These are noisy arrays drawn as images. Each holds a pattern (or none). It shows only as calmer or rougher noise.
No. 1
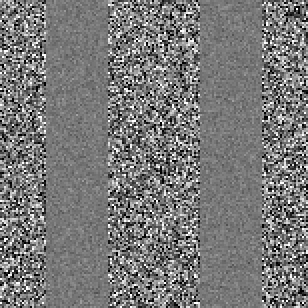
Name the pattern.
vertical stripes
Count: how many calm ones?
2
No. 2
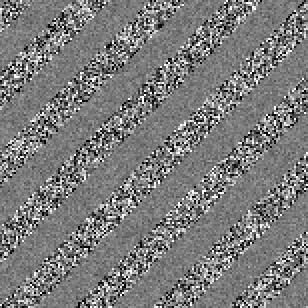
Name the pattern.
diagonal stripes
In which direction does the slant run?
bottom left to top right
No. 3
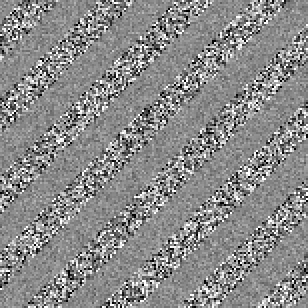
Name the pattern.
diagonal stripes
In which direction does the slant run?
bottom left to top right
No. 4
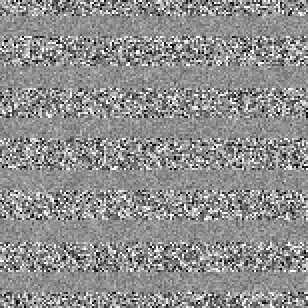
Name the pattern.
horizontal stripes
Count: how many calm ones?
6
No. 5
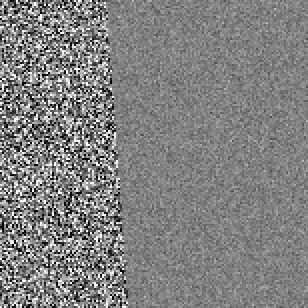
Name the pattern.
a sharp edge
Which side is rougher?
left
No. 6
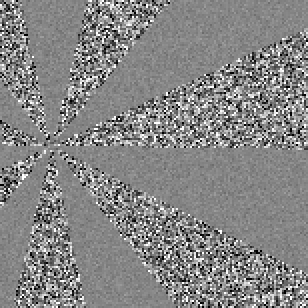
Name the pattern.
spokes from one point
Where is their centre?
middle left
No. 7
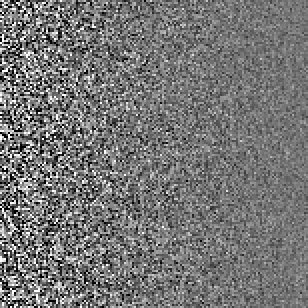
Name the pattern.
a smooth slope
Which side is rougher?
left
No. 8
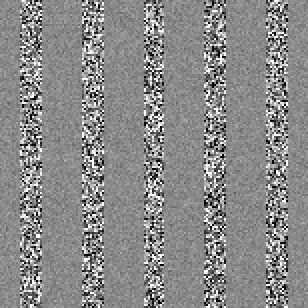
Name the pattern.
vertical stripes
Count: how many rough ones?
5
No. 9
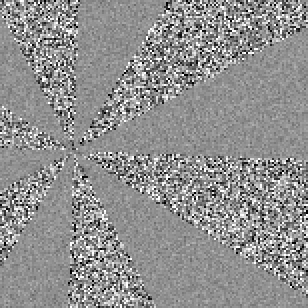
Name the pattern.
spokes from one point
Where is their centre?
middle left
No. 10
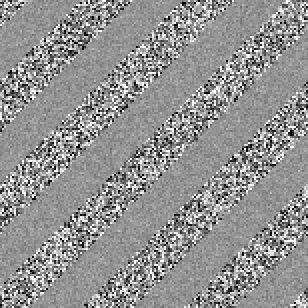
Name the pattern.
diagonal stripes
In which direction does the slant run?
bottom left to top right
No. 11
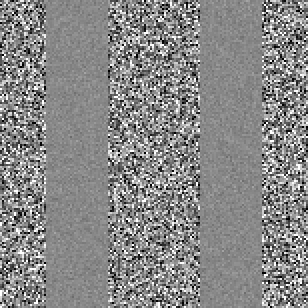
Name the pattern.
vertical stripes
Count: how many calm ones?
2
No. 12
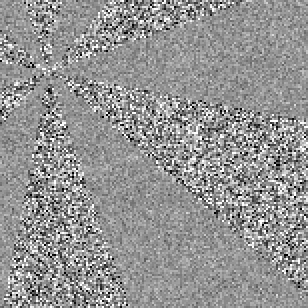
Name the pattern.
spokes from one point
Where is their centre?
top left
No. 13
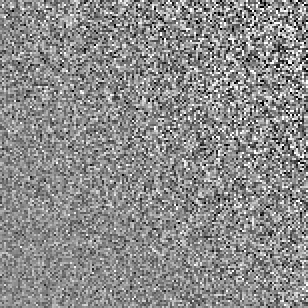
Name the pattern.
a smooth slope
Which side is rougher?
top right
